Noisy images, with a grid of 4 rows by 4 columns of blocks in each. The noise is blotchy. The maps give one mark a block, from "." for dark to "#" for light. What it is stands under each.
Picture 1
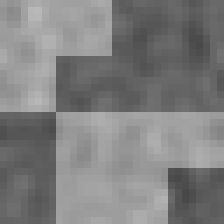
# # . .
# . . .
. # # #
. # # .
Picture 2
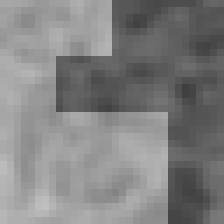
# # . .
# . . .
# # # .
# # # .
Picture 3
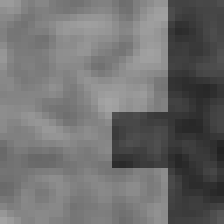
# # # .
# # # .
# # . .
# # # .
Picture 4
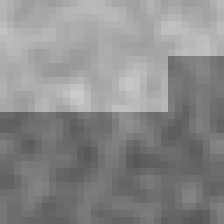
# # # #
# # # .
. . . .
. . . .
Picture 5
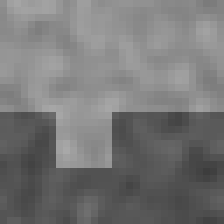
# # # #
# # # #
. # . .
. . . .
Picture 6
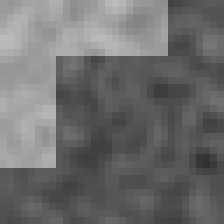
# # # .
# . . .
# . . .
. . . .
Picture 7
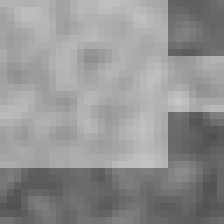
# # # .
# # # #
# # # .
. . . .
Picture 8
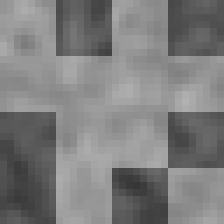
# . # .
# # # #
. # # .
. # . #
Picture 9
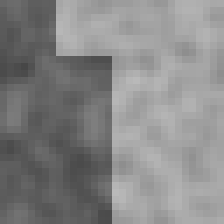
. # # #
. . # #
. . # #
. . # #
